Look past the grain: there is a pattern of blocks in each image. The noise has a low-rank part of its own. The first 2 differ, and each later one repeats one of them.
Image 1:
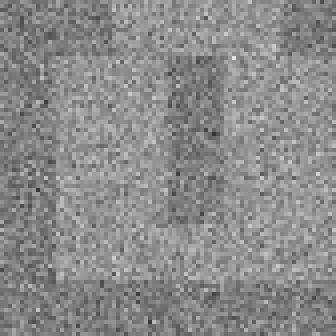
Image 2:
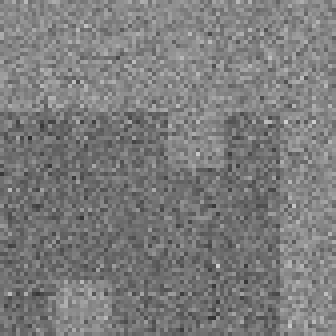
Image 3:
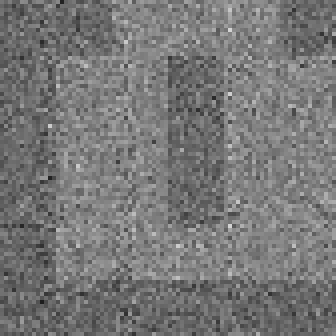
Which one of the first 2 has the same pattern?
1
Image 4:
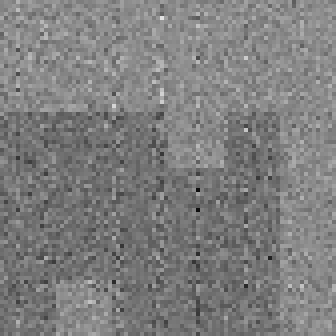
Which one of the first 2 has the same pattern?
2
